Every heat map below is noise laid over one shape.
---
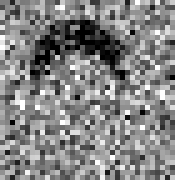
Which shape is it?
crescent
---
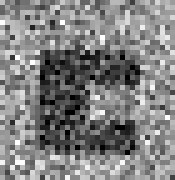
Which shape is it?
square with a notch
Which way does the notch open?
right
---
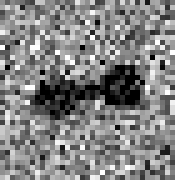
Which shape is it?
dumbbell
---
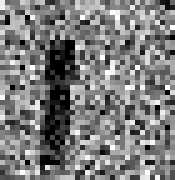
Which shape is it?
bar
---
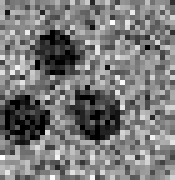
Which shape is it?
three dots
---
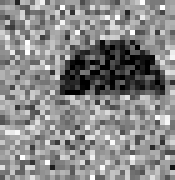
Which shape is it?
half disc
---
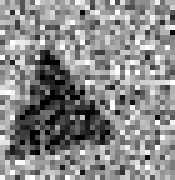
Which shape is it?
triangle
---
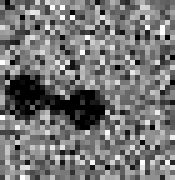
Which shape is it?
dumbbell
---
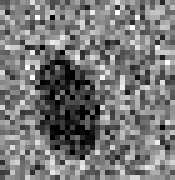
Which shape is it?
ellipse
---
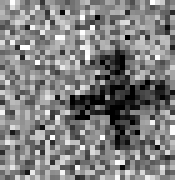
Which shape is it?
cross
